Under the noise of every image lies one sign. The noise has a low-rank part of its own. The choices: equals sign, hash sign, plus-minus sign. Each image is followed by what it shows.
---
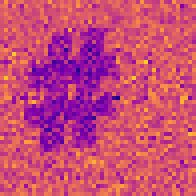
hash sign
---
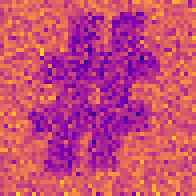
hash sign
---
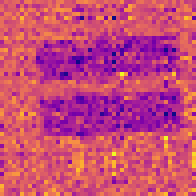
equals sign
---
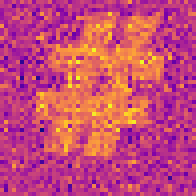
hash sign
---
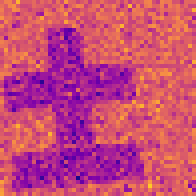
plus-minus sign
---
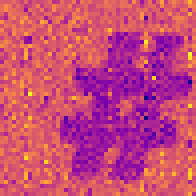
hash sign
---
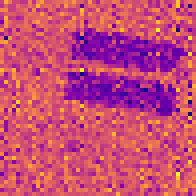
equals sign
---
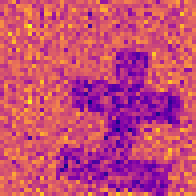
plus-minus sign
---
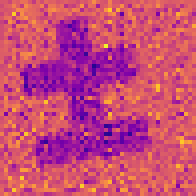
plus-minus sign
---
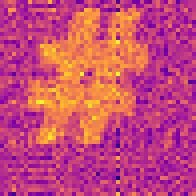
hash sign
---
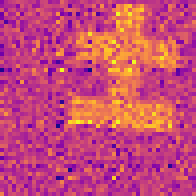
plus-minus sign
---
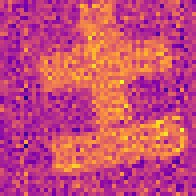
plus-minus sign
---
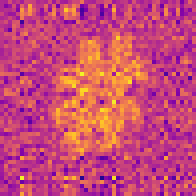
hash sign
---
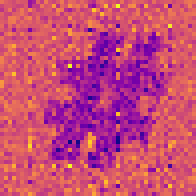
hash sign
